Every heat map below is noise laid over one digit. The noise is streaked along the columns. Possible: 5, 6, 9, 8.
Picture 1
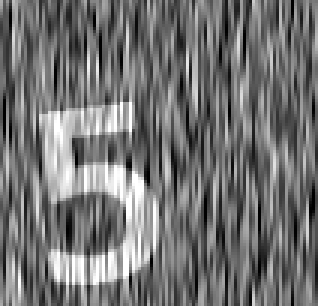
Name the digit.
5
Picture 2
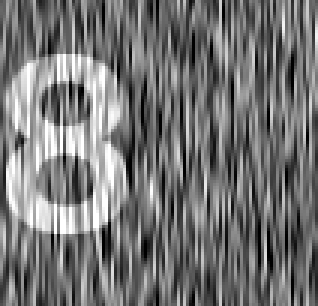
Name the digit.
8
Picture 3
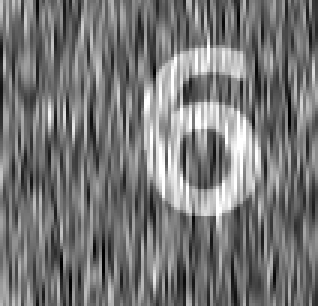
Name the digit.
6
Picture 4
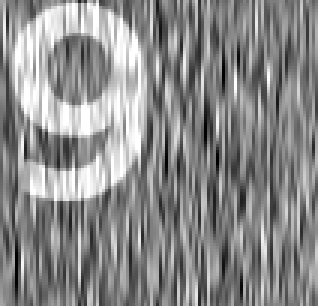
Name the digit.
9
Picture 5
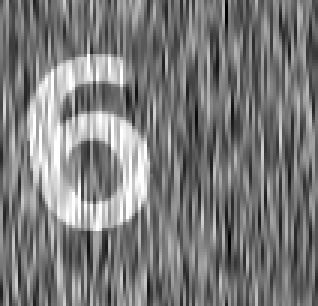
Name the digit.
6
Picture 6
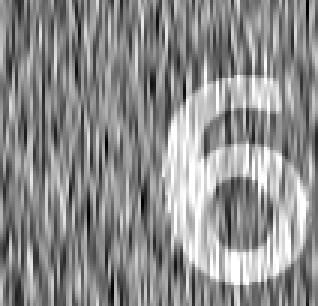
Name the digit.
6
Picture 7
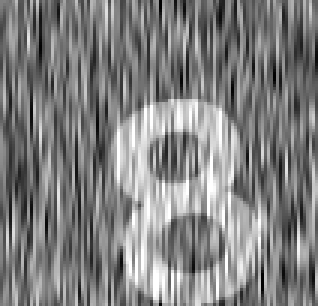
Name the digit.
8
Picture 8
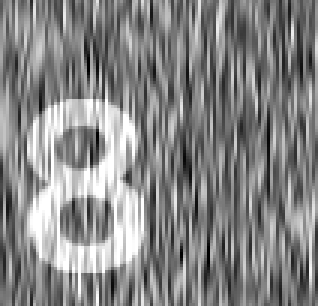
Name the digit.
8
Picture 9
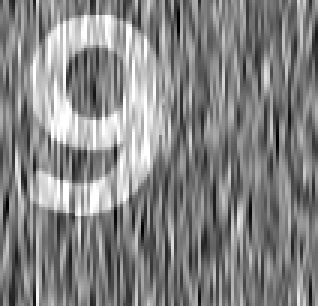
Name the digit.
9
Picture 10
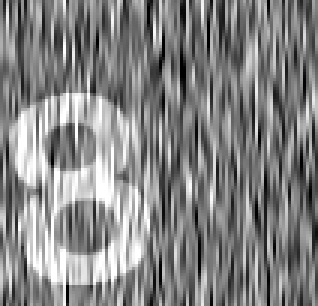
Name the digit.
8
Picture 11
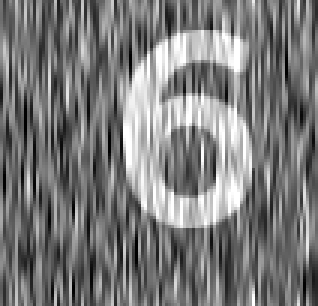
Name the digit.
6
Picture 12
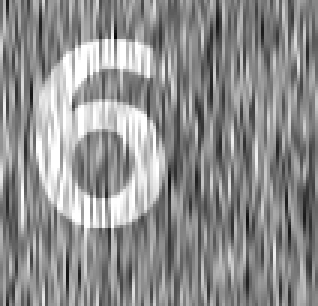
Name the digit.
6
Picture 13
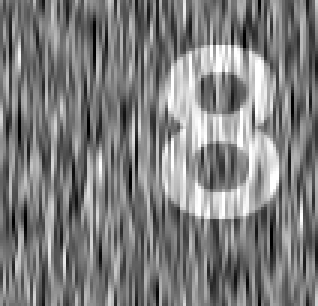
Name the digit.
8
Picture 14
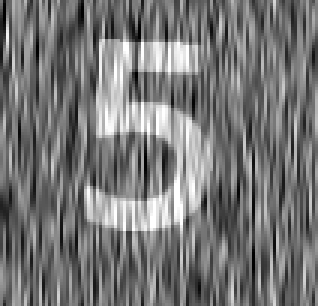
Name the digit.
5
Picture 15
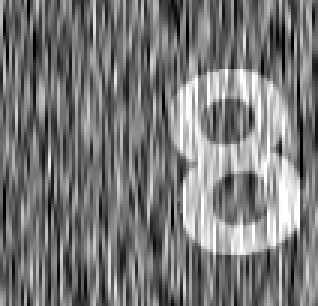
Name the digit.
8
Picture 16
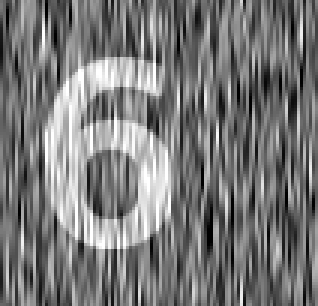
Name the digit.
6
